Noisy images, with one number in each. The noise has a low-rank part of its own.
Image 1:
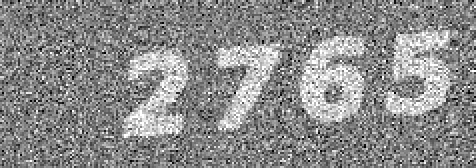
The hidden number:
2765
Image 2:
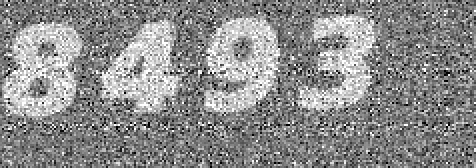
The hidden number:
8493
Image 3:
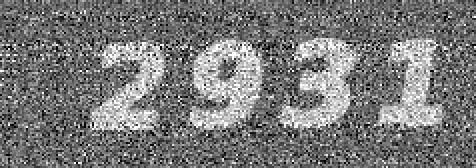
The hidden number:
2931
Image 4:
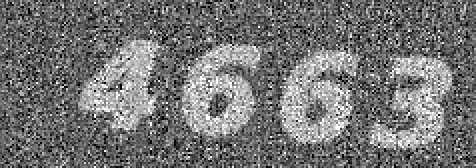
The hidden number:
4663
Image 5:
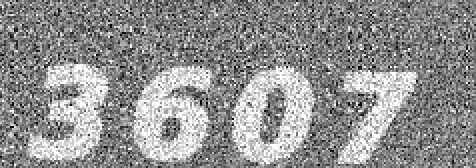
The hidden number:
3607
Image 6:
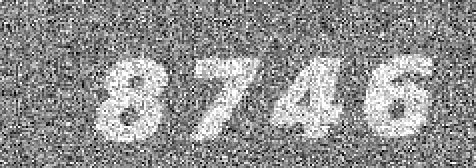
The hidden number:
8746
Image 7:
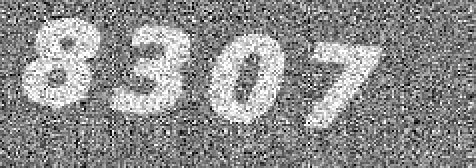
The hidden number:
8307
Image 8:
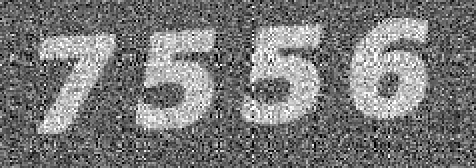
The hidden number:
7556
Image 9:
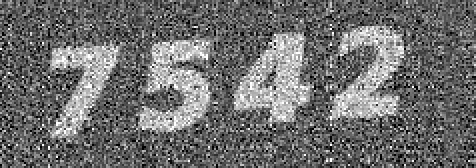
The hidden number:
7542
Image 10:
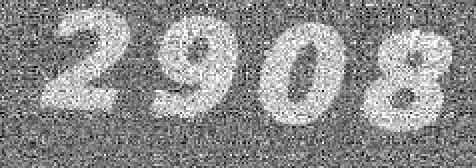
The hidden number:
2908
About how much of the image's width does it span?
nearly all
